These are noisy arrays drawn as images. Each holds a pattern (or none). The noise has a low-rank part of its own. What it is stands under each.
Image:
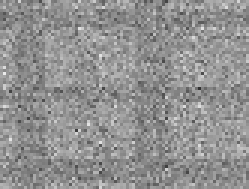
bands of rows crossing bands of columns
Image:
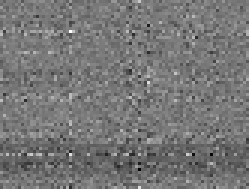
one band of rows
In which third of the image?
bottom
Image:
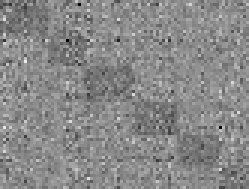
blocks along the diagonal
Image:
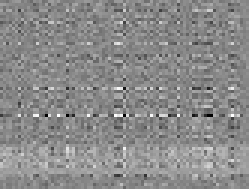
one band of rows
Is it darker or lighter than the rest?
lighter
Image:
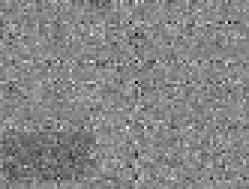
one block
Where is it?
bottom left
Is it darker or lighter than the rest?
darker
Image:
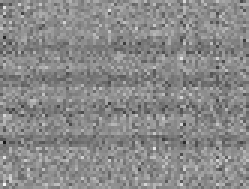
bands of rows
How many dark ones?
4
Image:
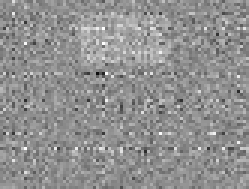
one block
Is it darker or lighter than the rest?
lighter
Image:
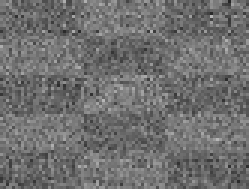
a checkerboard
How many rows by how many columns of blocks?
5 by 3
